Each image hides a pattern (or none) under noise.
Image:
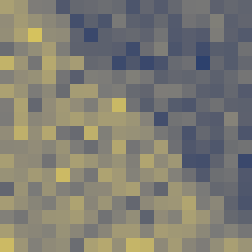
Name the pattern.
a sharp edge
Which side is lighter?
bottom left
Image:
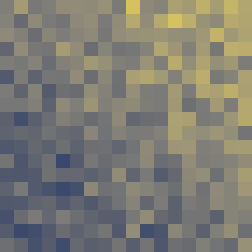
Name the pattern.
a smooth slope
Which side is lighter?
top right
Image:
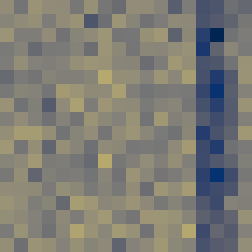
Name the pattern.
one vertical stripe
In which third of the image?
right
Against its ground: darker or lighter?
darker
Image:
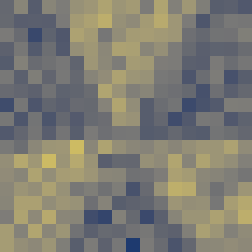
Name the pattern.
spokes from one point
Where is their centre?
centre
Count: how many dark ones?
3
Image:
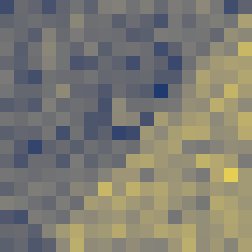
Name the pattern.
a sharp edge
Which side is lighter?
bottom right
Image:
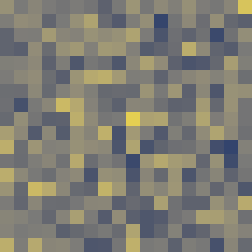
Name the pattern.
only noise
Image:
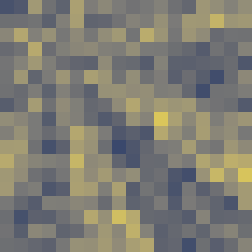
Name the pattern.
spokes from one point
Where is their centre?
top left
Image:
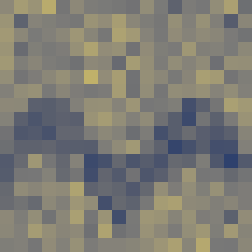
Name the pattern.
a wavy band
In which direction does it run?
left to right
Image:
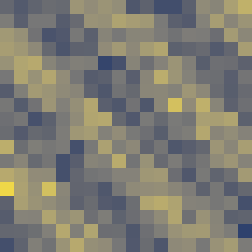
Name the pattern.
diagonal stripes
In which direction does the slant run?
top left to bottom right
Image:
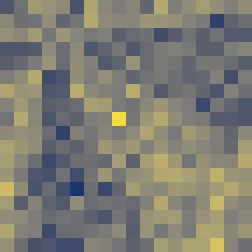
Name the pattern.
spokes from one point
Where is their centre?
top left
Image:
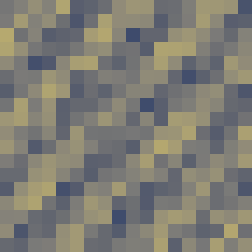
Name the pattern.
diagonal stripes
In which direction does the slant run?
bottom left to top right
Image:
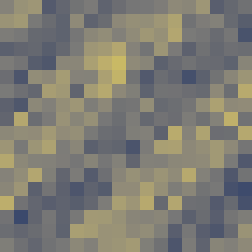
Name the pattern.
diagonal stripes
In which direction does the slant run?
bottom left to top right
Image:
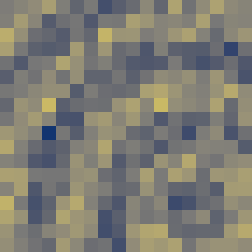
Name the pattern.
rings round one point
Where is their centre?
bottom right
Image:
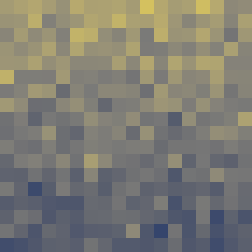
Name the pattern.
a smooth slope
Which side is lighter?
top
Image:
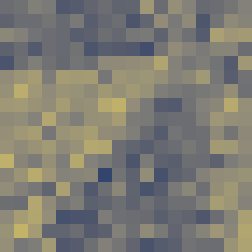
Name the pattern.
spokes from one point
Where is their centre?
top right
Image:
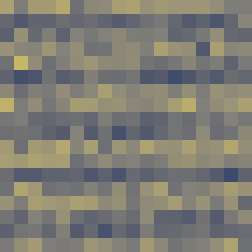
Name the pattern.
horizontal stripes
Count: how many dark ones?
5
